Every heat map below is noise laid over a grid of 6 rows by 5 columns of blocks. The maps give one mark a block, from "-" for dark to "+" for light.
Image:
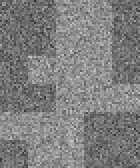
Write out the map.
--++-
--++-
-+++-
--+++
+++--
-++--
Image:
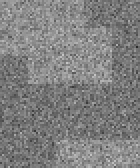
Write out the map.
+++--
++++-
-+++-
-----
-----
--+++
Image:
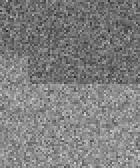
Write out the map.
-----
-----
+----
+++++
+++++
+++++
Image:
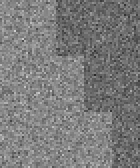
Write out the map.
++---
++---
+++--
+++--
++++-
++++-
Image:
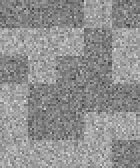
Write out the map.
---+-
+++-+
-+--+
+----
+--++
++++-
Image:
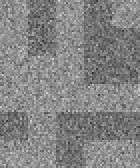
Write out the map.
+-+-+
+-+--
+++--
+++++
-+---
++-++
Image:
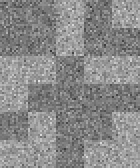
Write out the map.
--+-+
--+--
++-++
+----
-+--+
++-++
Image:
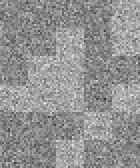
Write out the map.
----+
--+-+
-++--
+++-+
---+-
--+--
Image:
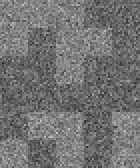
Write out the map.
+++--
+-++-
--+--
-----
-++-+
+-+-+
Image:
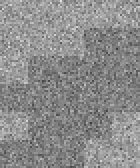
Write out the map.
+++++
+++--
+----
-----
+---+
---++
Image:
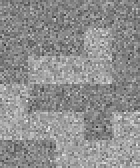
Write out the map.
-----
---+-
-+++-
+----
+++-+
--+++
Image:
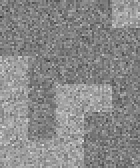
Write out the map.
----+
-----
+----
+-++-
+-+--
+++--
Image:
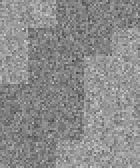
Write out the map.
++---
+---+
+--++
---++
---++
--+++
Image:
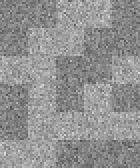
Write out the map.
--++-
-++--
++--+
-+-+-
-++++
++---
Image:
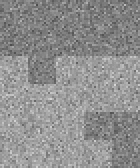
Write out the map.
-----
-----
+-+++
+++++
+++--
++++-
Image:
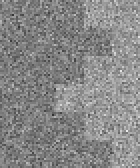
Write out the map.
---++
----+
---++
--+++
---++
----+
